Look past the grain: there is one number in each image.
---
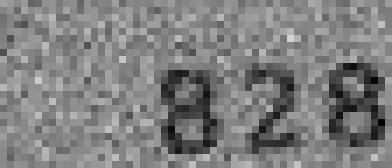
828
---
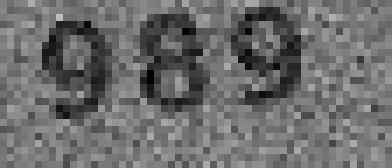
989
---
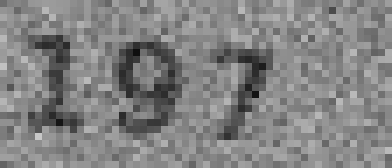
197
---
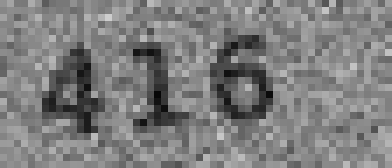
416
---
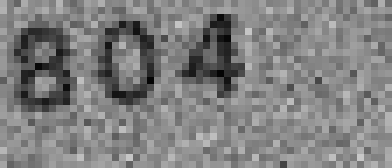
804
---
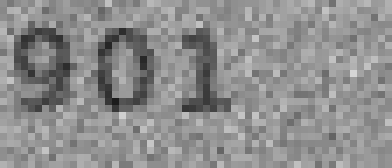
901
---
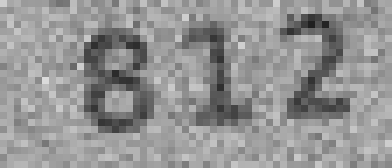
812
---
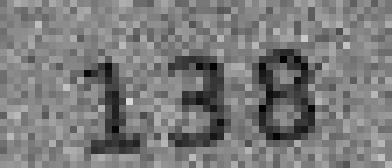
138
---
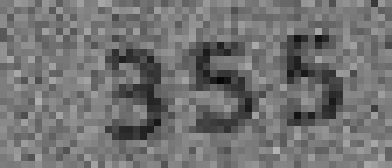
355
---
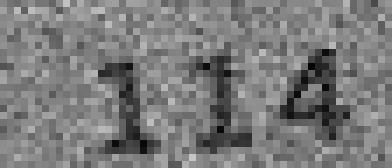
114
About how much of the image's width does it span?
two thirds
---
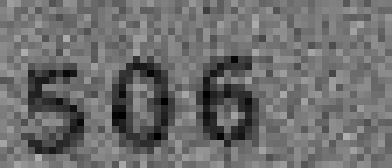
506
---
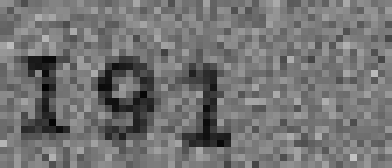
191
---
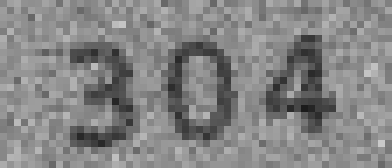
304
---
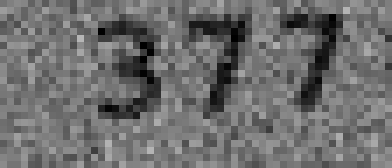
377
